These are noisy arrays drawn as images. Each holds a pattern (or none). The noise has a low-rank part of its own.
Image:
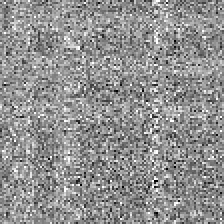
bands of rows crossing bands of columns
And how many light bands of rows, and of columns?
3 and 3
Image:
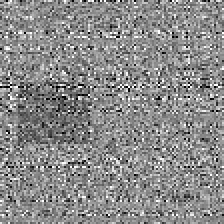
one block
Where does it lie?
middle left
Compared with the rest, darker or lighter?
darker
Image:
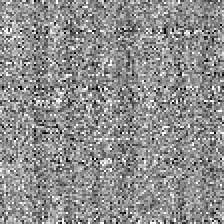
bands of columns
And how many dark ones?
6
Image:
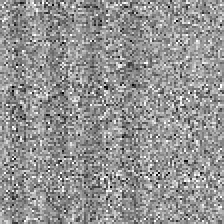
bands of columns
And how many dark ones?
4
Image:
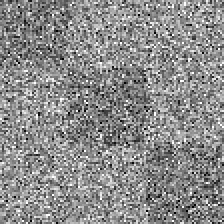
blocks along the diagonal
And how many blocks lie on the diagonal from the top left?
3
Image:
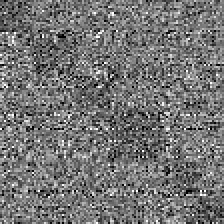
blocks along the diagonal
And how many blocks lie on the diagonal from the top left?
6
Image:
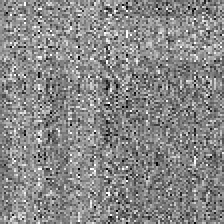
bands of rows crossing bands of columns
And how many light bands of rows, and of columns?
1 and 2
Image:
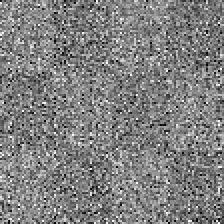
a checkerboard
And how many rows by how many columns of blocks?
3 by 4
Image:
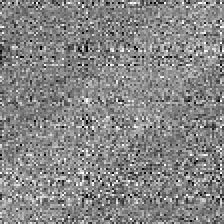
a diagonal band
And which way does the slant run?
bottom left to top right
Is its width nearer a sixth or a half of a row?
a half
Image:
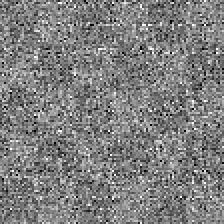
a checkerboard
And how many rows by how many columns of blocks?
5 by 6
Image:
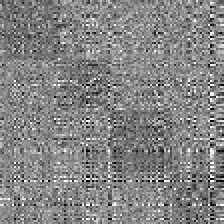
blocks along the diagonal
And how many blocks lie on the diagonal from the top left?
4
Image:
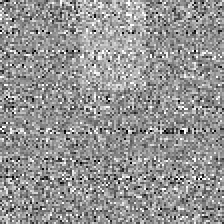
one block
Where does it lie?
top middle
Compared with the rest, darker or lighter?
lighter
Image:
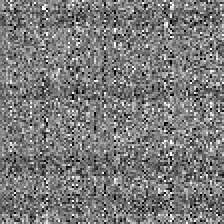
bands of rows
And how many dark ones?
4
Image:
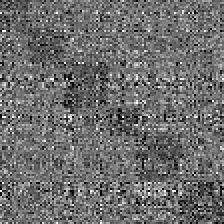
blocks along the diagonal
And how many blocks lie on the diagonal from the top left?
6
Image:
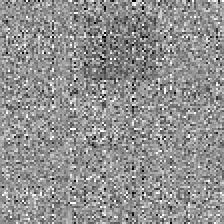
one block
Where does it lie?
top middle
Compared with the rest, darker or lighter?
darker
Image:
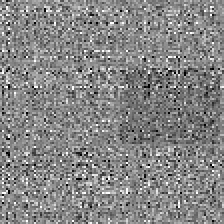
one block
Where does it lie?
middle right
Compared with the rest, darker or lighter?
darker
